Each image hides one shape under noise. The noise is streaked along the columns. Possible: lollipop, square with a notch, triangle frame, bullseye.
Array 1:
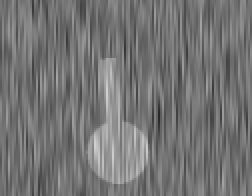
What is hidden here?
light lollipop
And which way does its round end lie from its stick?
down
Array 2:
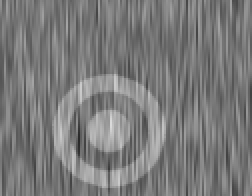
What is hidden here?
light bullseye
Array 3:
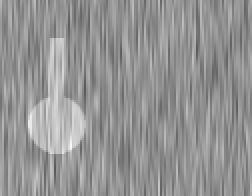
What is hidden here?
light lollipop
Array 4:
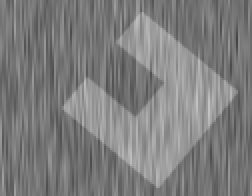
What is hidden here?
light square with a notch
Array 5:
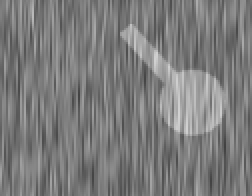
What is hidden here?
light lollipop
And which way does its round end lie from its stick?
down and right
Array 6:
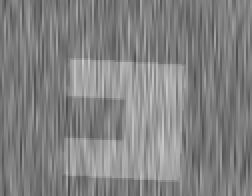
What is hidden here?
light square with a notch
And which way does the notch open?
left
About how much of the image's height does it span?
two thirds
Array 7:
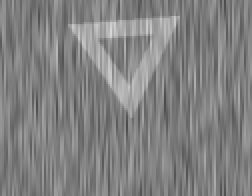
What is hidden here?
light triangle frame
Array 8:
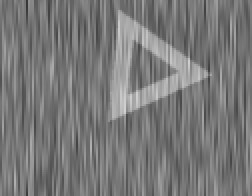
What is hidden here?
light triangle frame
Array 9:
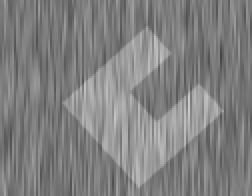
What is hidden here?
light square with a notch
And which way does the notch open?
up and right
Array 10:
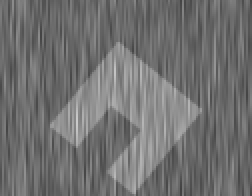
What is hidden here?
light square with a notch
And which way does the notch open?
down and left
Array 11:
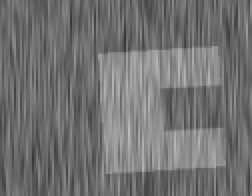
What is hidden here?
light square with a notch
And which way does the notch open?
right
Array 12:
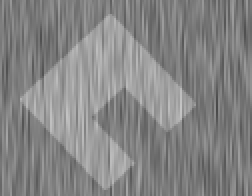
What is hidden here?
light square with a notch
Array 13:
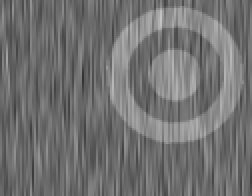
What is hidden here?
light bullseye
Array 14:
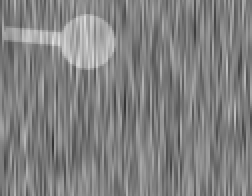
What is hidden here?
light lollipop, top left
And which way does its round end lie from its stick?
right
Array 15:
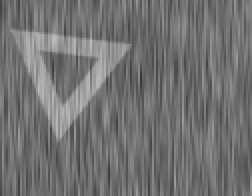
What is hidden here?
light triangle frame
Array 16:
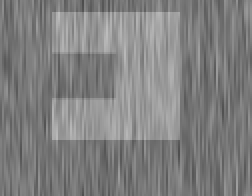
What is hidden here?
light square with a notch
